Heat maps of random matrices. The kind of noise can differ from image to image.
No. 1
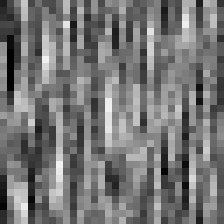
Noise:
streaked along the columns
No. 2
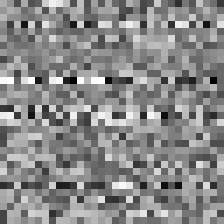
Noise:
rows of uneven size
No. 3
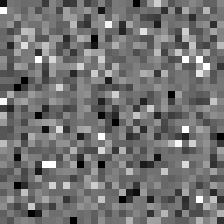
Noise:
heavy tails
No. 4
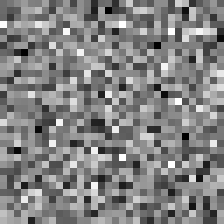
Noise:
independent entries
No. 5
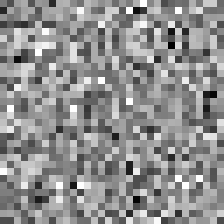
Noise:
low rank plus noise
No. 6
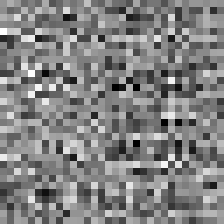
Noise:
low rank plus noise
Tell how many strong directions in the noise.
three or four
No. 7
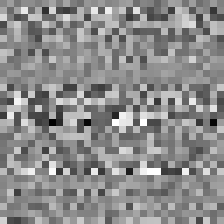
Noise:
rows of uneven size
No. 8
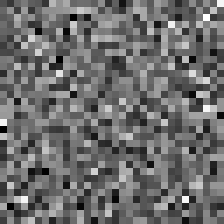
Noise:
independent entries
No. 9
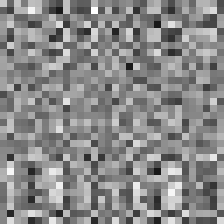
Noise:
low rank plus noise
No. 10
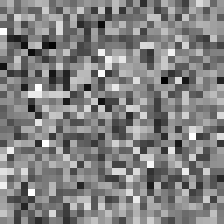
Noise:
independent entries
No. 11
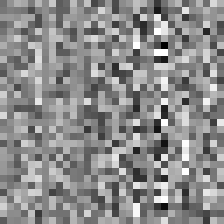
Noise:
columns of uneven size
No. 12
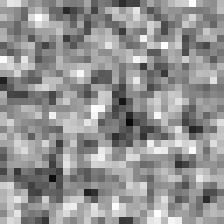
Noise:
blotchy
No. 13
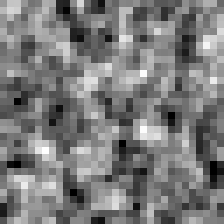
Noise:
blotchy
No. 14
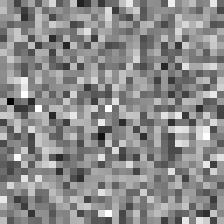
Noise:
low rank plus noise
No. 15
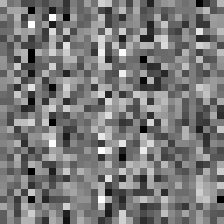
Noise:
columns of uneven size
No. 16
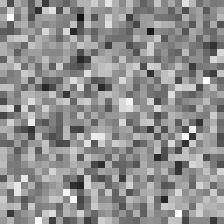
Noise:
independent entries
